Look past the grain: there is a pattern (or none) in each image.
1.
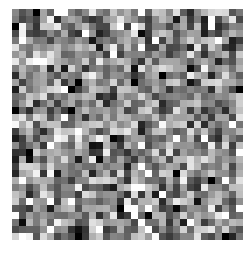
only noise
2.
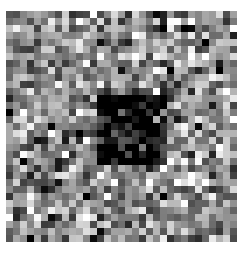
one block
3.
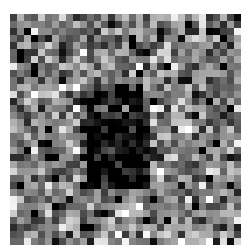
one block
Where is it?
centre
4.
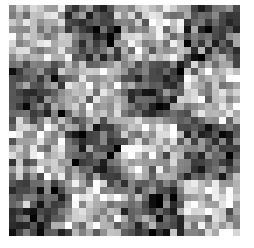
a checkerboard
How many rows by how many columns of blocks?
4 by 4
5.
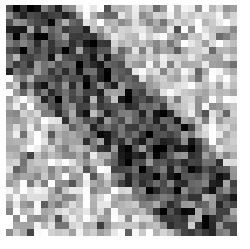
a diagonal band
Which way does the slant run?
top left to bottom right
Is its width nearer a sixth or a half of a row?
a half
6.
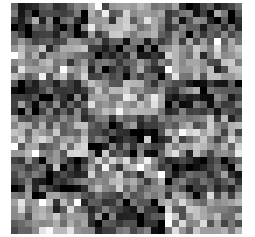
a checkerboard
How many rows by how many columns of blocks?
6 by 3
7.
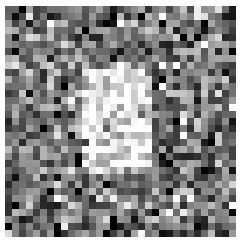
one block
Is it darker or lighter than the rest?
lighter
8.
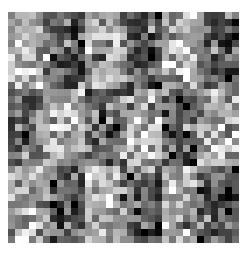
a checkerboard
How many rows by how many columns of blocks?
3 by 6
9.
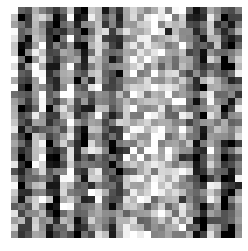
bands of columns
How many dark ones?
6
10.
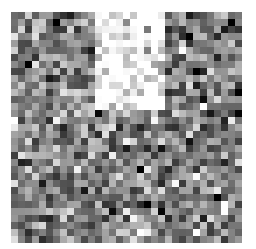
one block
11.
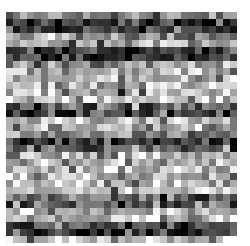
bands of rows
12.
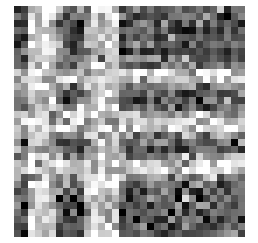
bands of rows crossing bands of columns
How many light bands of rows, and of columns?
3 and 2
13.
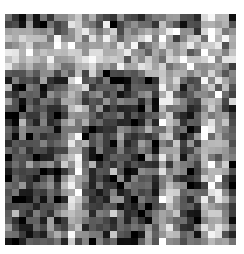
bands of rows crossing bands of columns
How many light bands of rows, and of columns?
1 and 3
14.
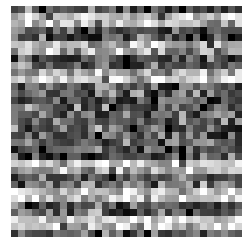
bands of rows
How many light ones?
6
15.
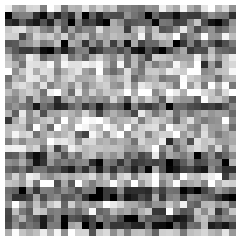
bands of rows
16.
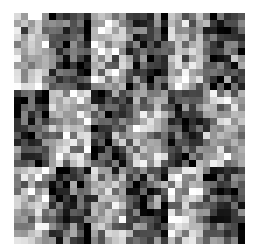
a checkerboard
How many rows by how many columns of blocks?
3 by 6
